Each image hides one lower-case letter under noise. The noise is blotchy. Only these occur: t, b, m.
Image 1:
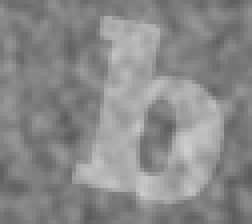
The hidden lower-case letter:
b
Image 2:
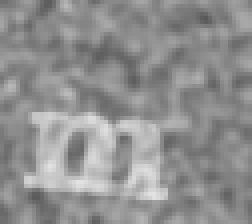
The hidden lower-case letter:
m
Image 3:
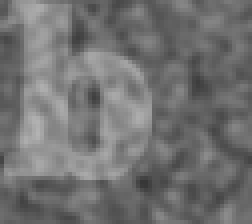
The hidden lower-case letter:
b
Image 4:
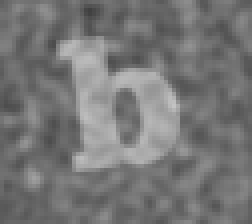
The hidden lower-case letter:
b
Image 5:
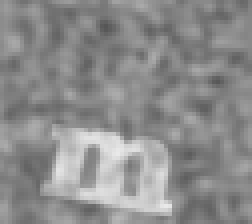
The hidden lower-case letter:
m
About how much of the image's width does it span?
half
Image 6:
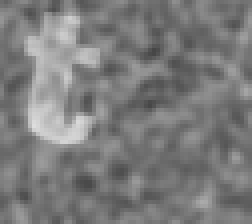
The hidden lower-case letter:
t
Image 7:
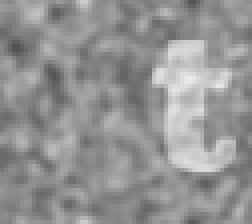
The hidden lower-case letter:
t
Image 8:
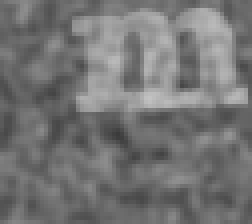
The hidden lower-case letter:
m
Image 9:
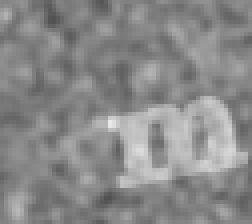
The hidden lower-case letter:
m
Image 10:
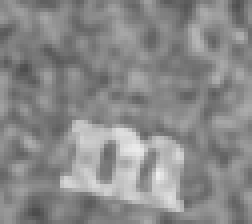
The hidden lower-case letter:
m
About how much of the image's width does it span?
half
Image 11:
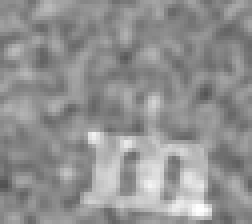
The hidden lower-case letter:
m
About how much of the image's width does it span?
half
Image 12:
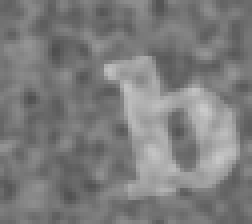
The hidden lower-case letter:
b
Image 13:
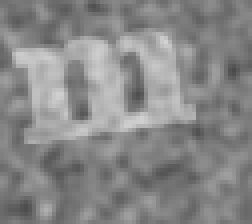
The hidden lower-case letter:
m
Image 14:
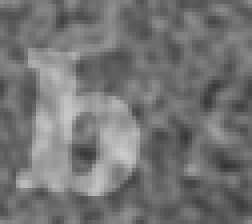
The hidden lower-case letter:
b
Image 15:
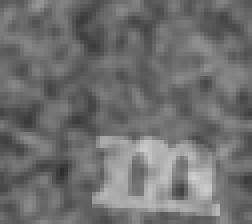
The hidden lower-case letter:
m
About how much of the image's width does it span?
half
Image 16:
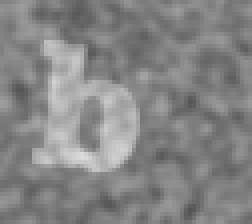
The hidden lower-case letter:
b
